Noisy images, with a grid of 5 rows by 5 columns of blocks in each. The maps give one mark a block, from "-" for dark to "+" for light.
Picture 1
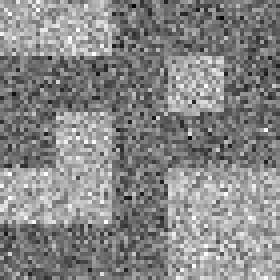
+ + - - -
- - - + -
- + - - -
+ + - + +
- - - + +
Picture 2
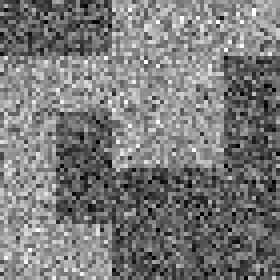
- - + + +
+ + + + -
+ - + + -
+ - - - -
+ + - - -
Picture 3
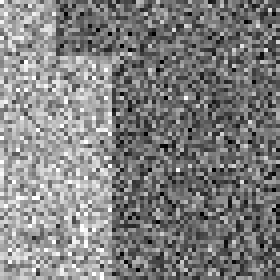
+ - - - -
+ + - - -
+ + - - -
+ + - - -
+ + - - -
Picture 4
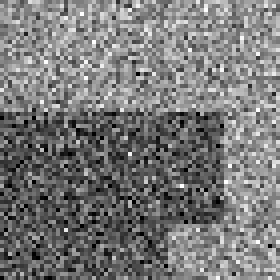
+ + + + +
+ + + + +
- - - - +
- - - - +
- - - + +
